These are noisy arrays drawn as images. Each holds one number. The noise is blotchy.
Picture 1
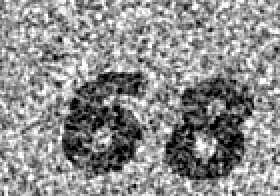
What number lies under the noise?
68
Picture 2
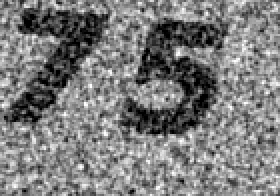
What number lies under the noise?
75
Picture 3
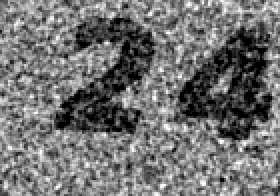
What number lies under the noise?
24
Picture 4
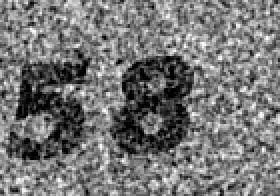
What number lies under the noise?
58
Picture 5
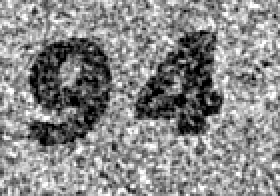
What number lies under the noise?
94
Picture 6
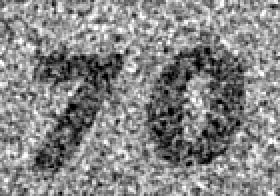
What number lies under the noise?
70
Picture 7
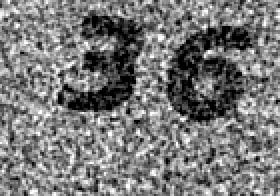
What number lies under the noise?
36
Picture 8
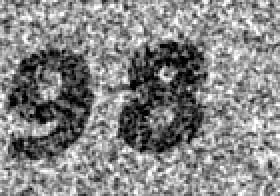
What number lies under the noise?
98
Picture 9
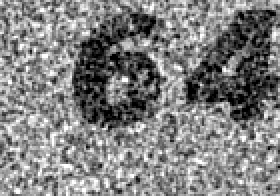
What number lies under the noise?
64
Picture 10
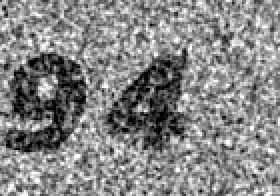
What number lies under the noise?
94
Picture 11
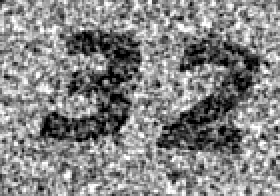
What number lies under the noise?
32
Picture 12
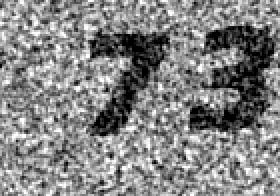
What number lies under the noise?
73
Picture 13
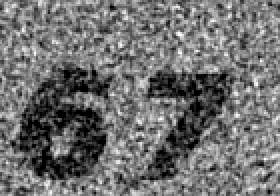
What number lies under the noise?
67
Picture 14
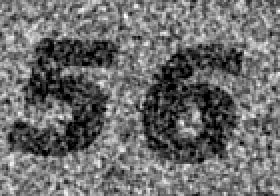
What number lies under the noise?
56
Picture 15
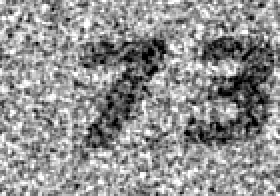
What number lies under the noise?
73
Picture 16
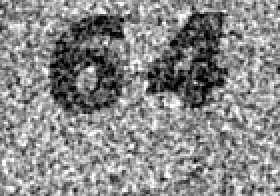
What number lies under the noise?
64
